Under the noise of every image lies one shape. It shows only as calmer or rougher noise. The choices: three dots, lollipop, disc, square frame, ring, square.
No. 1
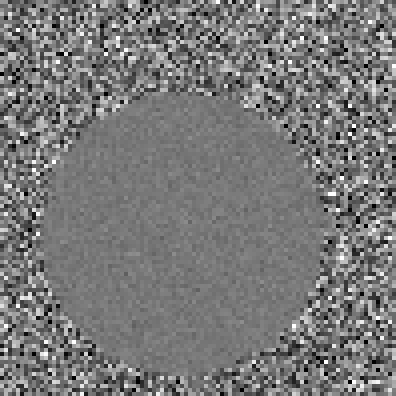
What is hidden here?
calm disc
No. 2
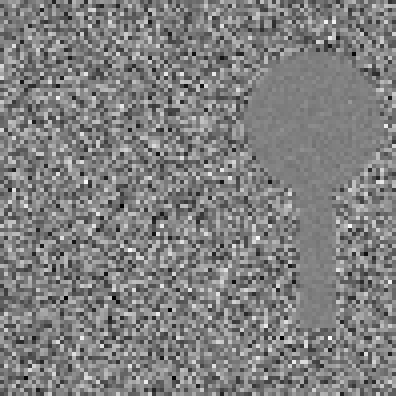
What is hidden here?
calm lollipop
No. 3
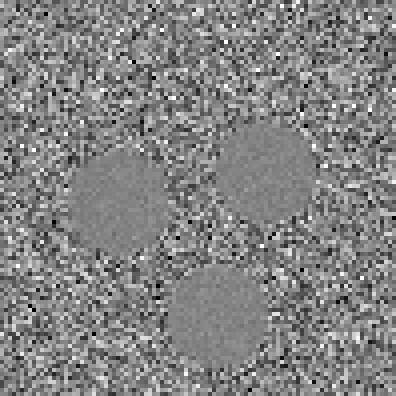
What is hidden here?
calm three dots
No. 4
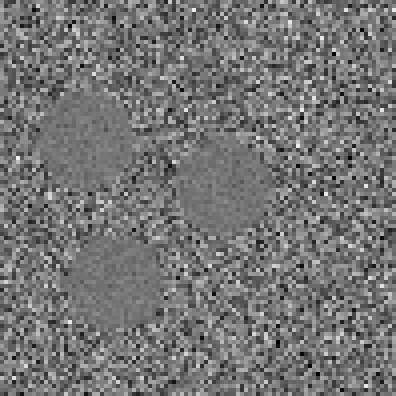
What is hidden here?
calm three dots
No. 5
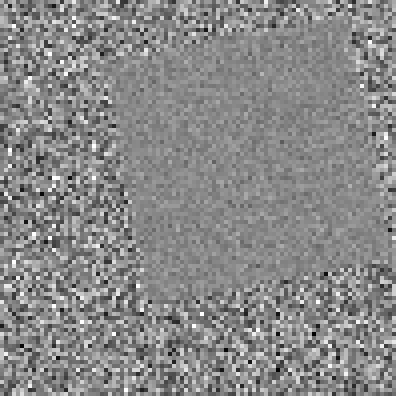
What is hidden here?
calm square
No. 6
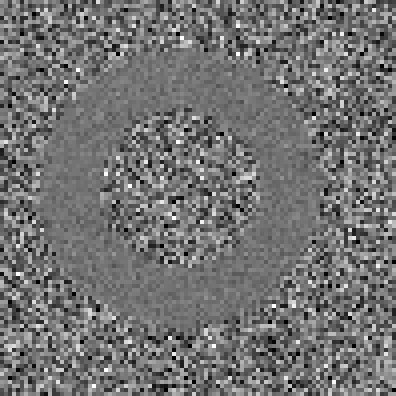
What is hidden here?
calm ring
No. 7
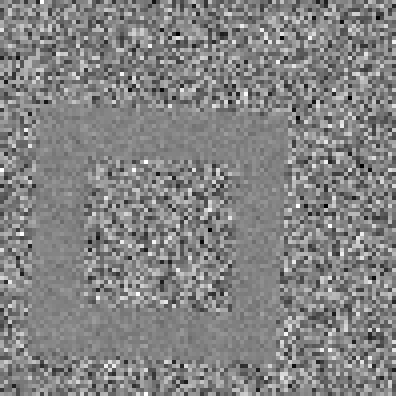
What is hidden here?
calm square frame
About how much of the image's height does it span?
two thirds
